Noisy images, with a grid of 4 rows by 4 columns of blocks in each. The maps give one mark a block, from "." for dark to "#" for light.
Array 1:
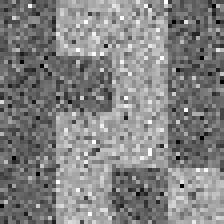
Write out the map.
. # # .
. . # .
. # # .
. # . #
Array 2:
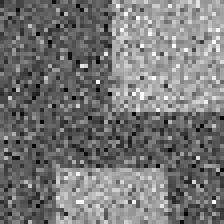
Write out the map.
. . # #
. . # #
. . . .
. # # .
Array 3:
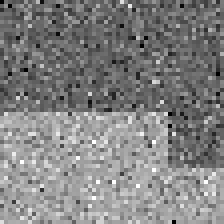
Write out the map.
. . . .
. . . .
# # # .
# # # #
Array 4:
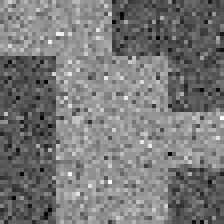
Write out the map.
# # . .
. # # .
. # # #
. # # .
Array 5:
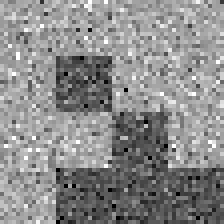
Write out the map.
# # # #
# . # #
# # . #
# . . .
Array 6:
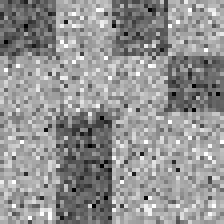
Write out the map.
. # . #
# # # .
# . # #
# . # #
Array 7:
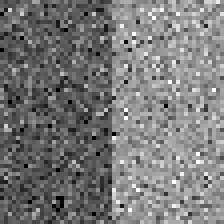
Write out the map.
. . # #
. . # #
. . # #
. . # #
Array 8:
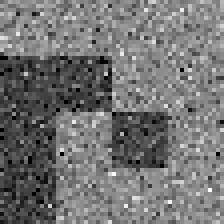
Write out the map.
# # # #
. . # #
. # . #
. # # #
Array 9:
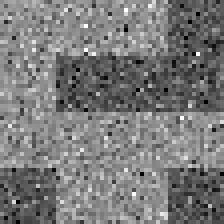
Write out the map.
# # # .
# . . .
# # # #
. # # .
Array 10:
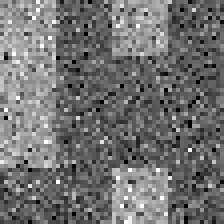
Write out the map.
# . # .
# . . .
# . . .
. . # .
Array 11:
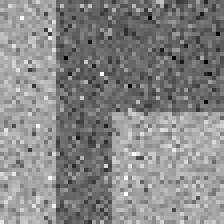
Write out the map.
# . . .
# . . .
# . # #
# . # #
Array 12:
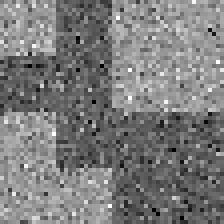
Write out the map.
# . # #
. . # #
# . . .
# # . .
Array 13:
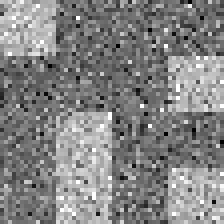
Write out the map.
# . . .
. . . #
. # . .
. # . #
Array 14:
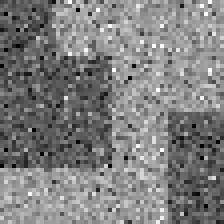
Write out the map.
. # # #
. . # #
. . # .
# # # .
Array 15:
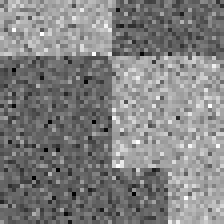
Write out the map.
# # . .
. . # #
. . # #
. . . #
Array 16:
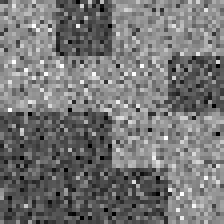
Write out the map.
# . # #
# # # .
. . # #
. . . #
